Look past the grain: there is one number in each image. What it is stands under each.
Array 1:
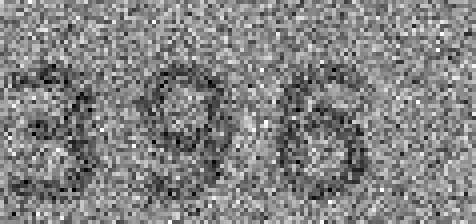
396
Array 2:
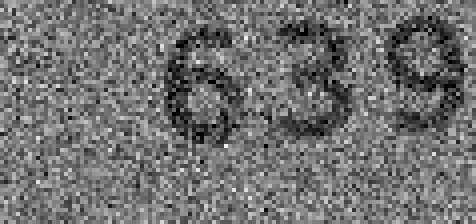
639
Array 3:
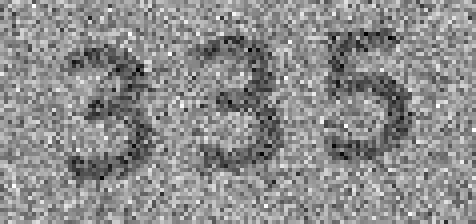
335
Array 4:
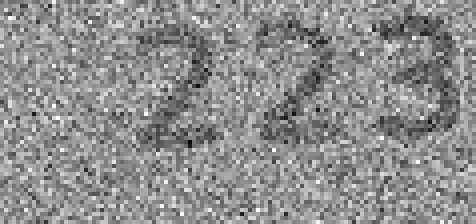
223
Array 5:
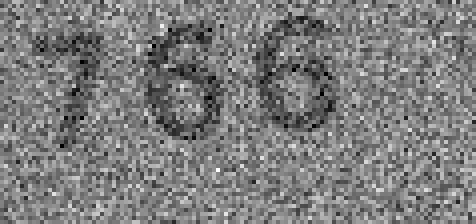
766
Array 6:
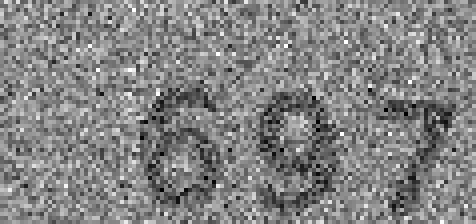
697
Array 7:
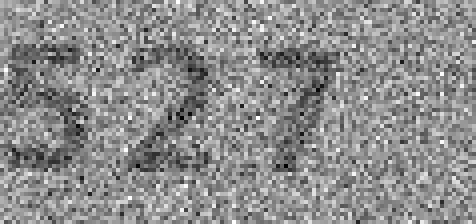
527
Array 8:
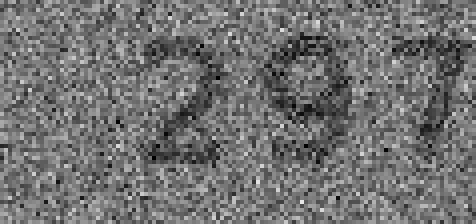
297
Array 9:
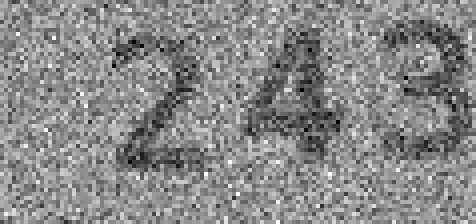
243
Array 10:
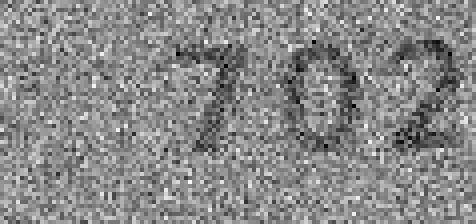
702
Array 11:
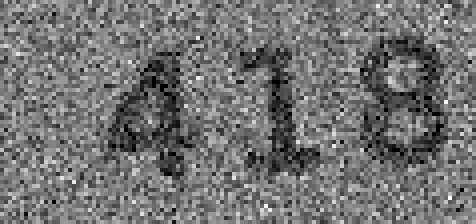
418
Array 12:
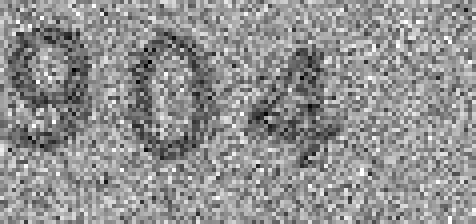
904
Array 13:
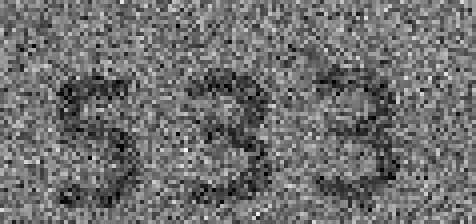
533
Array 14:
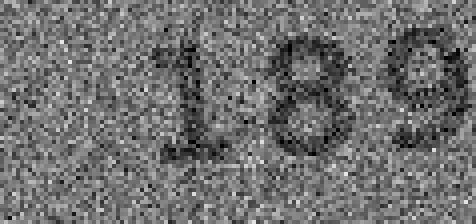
189
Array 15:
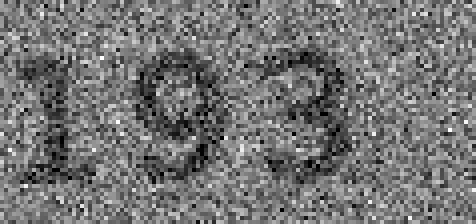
193
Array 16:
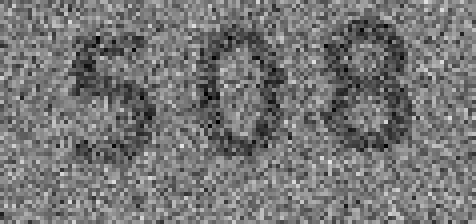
508
